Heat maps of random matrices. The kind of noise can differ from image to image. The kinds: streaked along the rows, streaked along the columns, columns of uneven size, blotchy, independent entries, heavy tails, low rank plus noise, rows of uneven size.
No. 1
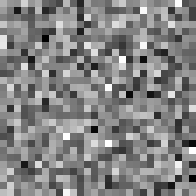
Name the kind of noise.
independent entries
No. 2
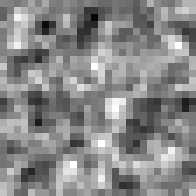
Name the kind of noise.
blotchy
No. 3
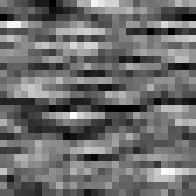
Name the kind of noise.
streaked along the rows
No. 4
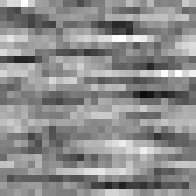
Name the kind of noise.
streaked along the rows
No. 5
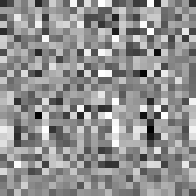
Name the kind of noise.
low rank plus noise
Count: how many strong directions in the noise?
two
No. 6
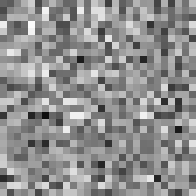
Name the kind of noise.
low rank plus noise
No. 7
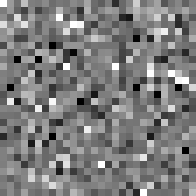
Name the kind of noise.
heavy tails
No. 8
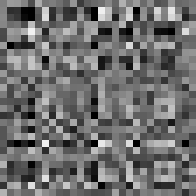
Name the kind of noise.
low rank plus noise
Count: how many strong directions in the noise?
one
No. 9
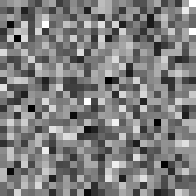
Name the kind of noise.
independent entries
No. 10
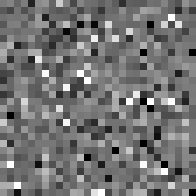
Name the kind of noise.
heavy tails
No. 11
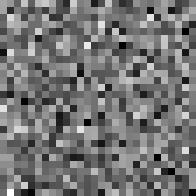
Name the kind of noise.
independent entries
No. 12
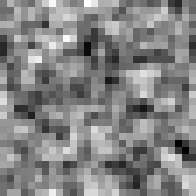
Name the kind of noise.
blotchy
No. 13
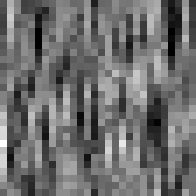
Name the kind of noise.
streaked along the columns
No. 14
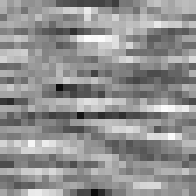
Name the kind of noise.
streaked along the rows
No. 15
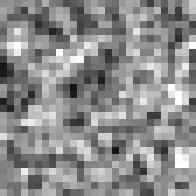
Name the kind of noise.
blotchy
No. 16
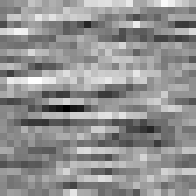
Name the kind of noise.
streaked along the rows
